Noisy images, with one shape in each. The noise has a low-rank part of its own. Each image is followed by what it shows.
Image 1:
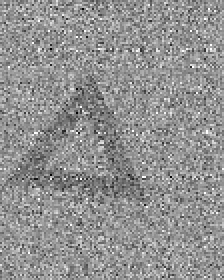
triangle frame
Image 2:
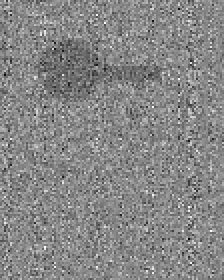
lollipop
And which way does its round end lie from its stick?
left
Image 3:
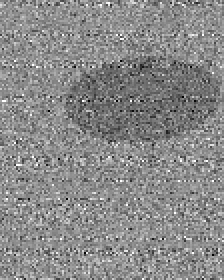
ellipse
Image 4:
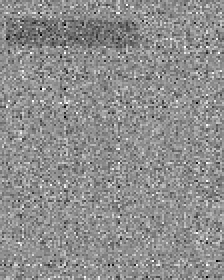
bar
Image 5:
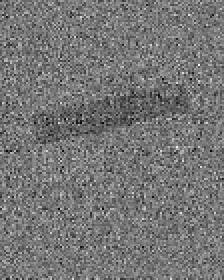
bar
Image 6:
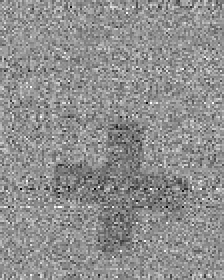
cross
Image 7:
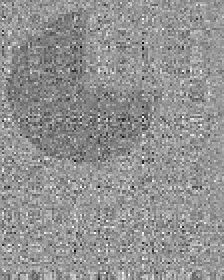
disc with a wedge cut out
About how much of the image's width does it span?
two thirds
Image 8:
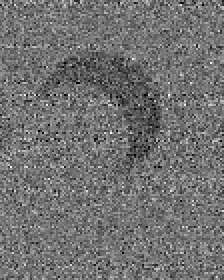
crescent
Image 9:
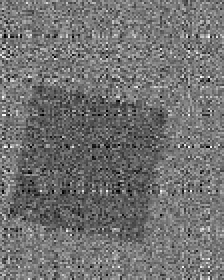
square
